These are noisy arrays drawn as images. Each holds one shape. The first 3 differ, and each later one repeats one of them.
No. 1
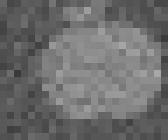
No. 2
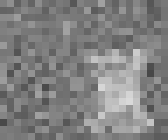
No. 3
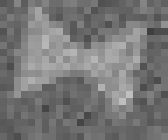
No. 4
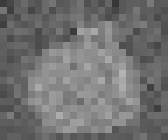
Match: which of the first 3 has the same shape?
1
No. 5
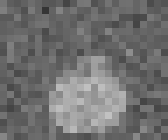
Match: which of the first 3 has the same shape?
1
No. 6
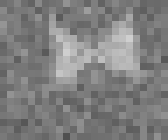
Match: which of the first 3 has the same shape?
3
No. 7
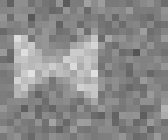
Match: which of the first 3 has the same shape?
3
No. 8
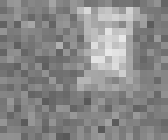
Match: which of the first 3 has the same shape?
2
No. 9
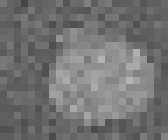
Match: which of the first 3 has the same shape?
1
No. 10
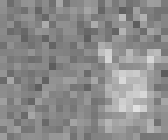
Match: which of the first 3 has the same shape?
2
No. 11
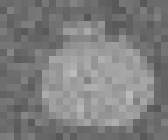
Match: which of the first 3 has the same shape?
1
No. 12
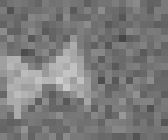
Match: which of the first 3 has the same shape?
3
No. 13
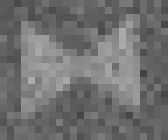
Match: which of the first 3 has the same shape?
3
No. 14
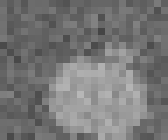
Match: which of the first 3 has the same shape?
1
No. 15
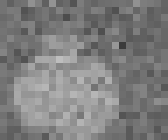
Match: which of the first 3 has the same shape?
1
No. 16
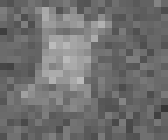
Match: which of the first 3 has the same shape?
2
